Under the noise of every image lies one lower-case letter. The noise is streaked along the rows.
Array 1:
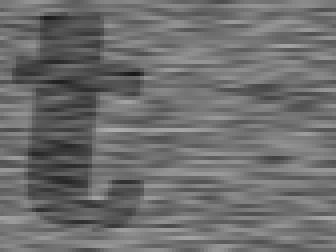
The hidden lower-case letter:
t
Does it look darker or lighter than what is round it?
darker
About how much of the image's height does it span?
nearly all
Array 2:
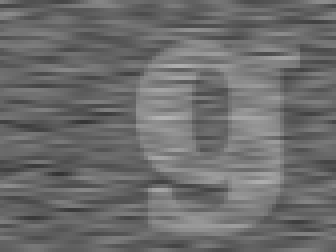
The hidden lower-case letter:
g
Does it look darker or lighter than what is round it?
lighter
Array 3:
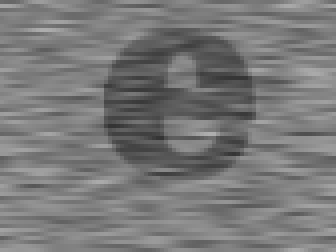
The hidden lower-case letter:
e
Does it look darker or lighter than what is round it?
darker
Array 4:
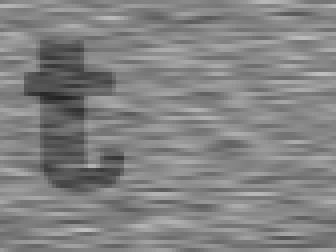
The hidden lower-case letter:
t
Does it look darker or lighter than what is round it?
darker
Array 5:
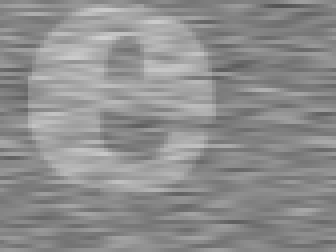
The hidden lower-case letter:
e
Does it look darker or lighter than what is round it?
lighter
